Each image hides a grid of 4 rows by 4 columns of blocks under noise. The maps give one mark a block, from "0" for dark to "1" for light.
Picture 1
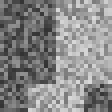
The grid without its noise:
0011
0011
0011
0110
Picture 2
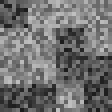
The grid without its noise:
0111
1101
1100
0010
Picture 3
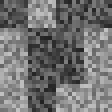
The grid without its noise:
0100
1001
1001
1011
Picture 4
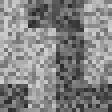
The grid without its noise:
1001
1101
1101
0100
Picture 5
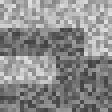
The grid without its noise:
1111
0001
1100
0000
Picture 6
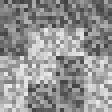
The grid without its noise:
0000
0110
1101
1001
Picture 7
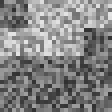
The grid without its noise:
0111
1110
0000
0000
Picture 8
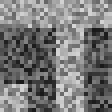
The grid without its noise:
1111
0010
0010
1010
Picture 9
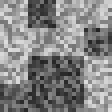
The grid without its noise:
1011
1110
1001
0001
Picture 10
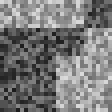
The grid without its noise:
1110
0001
0011
0011
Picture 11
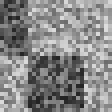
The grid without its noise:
0111
0111
1001
1001
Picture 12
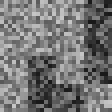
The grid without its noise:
1110
1110
1010
1001
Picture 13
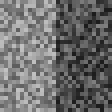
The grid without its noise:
1100
1100
1100
1100
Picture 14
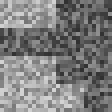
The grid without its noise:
1100
0000
1100
1110
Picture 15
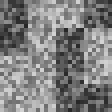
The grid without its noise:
0110
0101
1101
1100
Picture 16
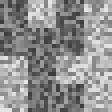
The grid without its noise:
0101
0001
1011
1001
